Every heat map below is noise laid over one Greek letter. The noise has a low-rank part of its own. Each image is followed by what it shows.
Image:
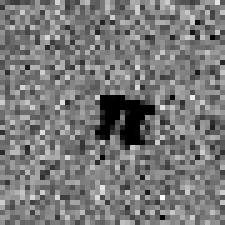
pi
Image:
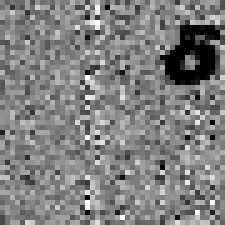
delta
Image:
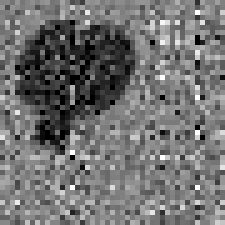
phi
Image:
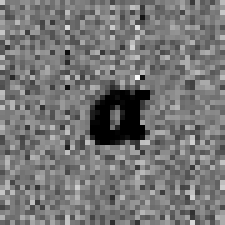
alpha
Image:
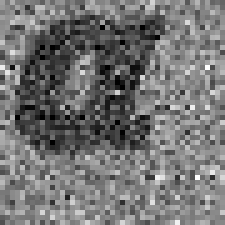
alpha
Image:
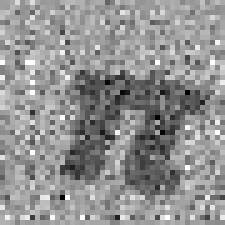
pi
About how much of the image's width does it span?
two thirds
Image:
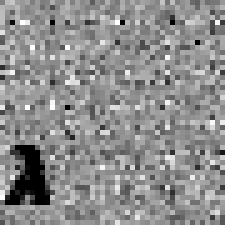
lambda
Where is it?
bottom left
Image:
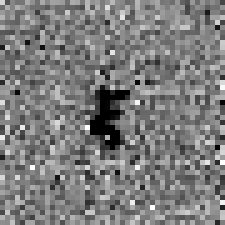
xi
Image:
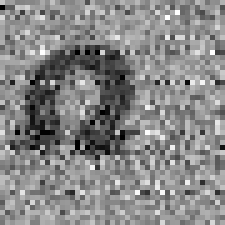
omega
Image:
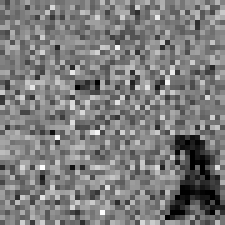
lambda
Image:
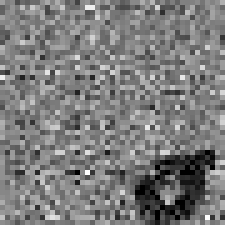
sigma
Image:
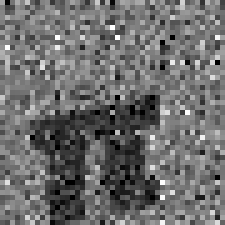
pi
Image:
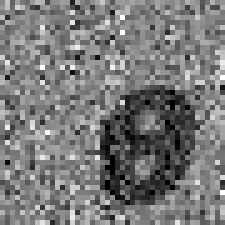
theta
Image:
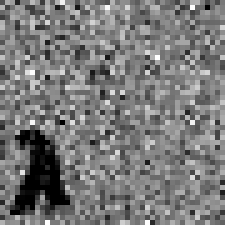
lambda
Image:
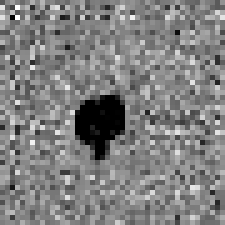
phi
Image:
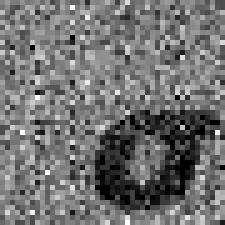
sigma
